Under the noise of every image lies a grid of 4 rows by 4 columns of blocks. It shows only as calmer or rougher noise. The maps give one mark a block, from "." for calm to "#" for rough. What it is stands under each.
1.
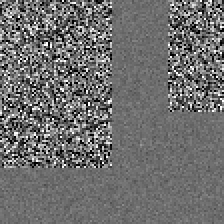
##.#
##.#
##..
....
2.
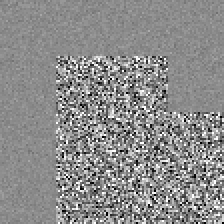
....
.##.
.###
.###
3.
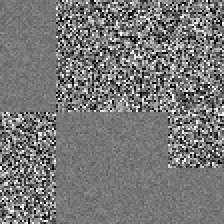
.###
.###
#..#
#...
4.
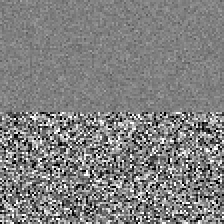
....
....
####
####
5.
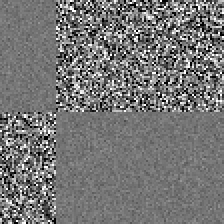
.###
.###
#...
#...
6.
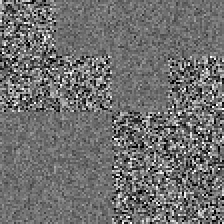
#...
##.#
..##
..##
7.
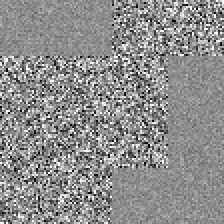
..##
###.
###.
##..
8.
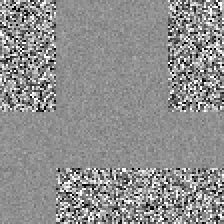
#..#
#..#
....
.###
